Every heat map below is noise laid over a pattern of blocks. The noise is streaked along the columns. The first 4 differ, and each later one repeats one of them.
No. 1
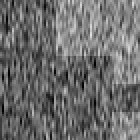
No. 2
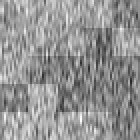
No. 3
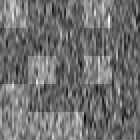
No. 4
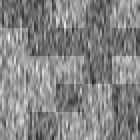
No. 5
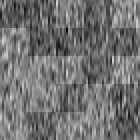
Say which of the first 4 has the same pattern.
4
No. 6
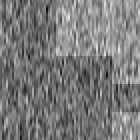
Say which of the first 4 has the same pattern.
1
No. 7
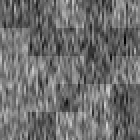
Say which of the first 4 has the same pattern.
4
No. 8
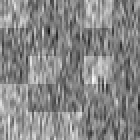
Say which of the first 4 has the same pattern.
3
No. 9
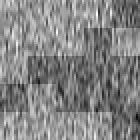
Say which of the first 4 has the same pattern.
2
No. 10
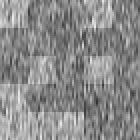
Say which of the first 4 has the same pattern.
3
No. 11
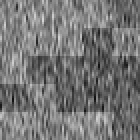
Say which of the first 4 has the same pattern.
2
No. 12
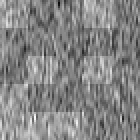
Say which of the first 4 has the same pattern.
3
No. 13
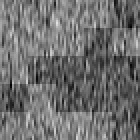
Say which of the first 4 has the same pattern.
2
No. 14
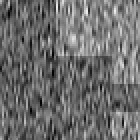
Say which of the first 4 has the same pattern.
1
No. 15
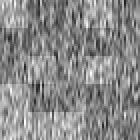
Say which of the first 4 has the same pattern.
3
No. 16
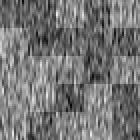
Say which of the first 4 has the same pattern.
4
